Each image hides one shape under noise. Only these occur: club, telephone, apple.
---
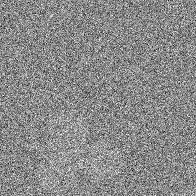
light club
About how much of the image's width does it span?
half
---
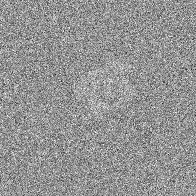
light telephone, centre
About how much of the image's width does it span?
a third
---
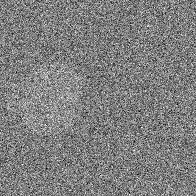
light apple, middle left
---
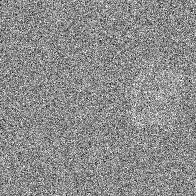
light telephone, middle right
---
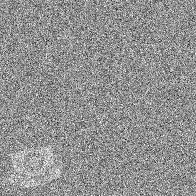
light telephone, bottom left
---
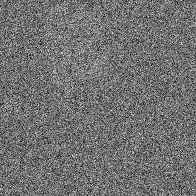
light telephone
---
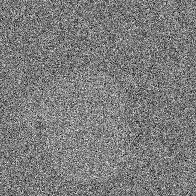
light apple
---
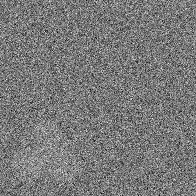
light club, bottom left
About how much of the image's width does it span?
a third
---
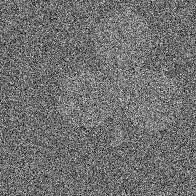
light club
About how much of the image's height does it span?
two thirds
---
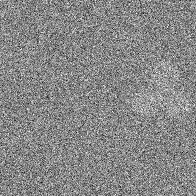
light club, middle right
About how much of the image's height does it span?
a third
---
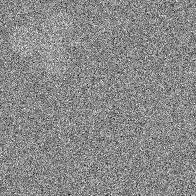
light club, top left
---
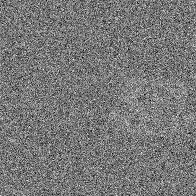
light telephone, middle right
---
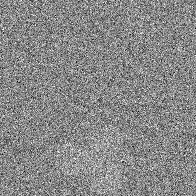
light club, bottom middle
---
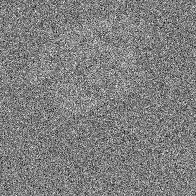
light telephone
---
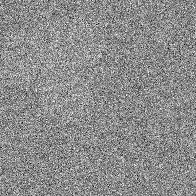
light club
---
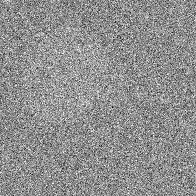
light apple
